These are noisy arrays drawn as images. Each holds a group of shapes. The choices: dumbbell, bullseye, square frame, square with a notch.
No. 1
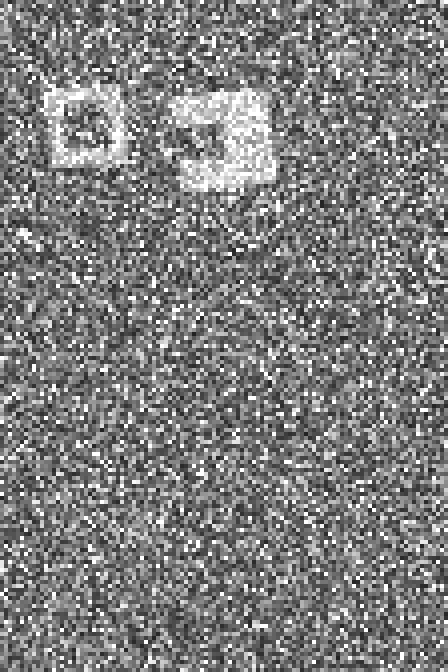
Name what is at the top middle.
square with a notch
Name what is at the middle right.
nothing
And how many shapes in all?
2
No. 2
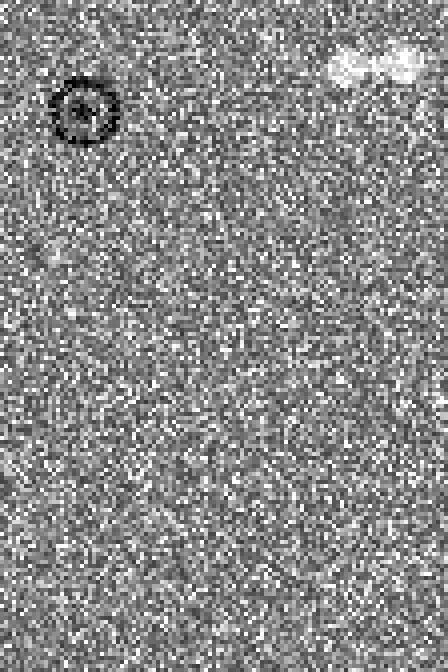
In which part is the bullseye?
top left
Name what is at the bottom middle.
nothing
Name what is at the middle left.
nothing
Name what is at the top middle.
nothing
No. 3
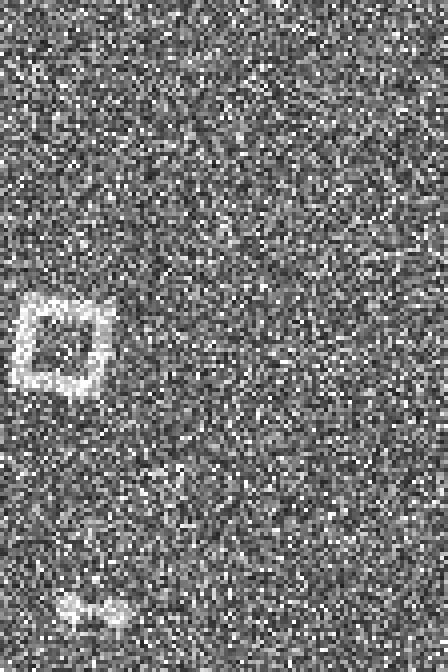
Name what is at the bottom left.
dumbbell
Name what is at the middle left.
square frame
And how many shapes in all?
2
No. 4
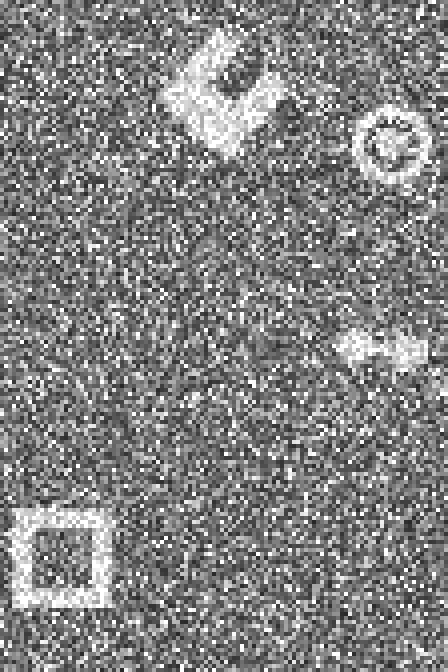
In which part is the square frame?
bottom left
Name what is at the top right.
bullseye
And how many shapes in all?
4
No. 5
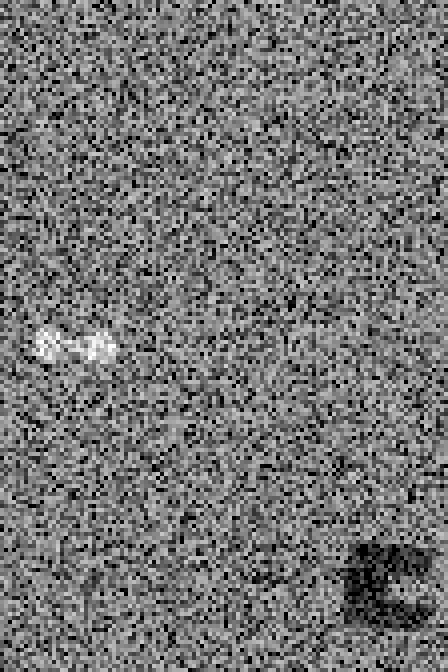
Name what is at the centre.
nothing
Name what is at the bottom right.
square with a notch
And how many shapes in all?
2
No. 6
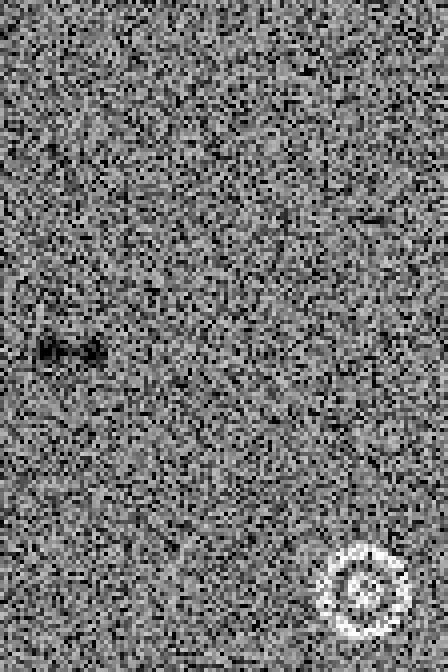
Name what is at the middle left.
dumbbell
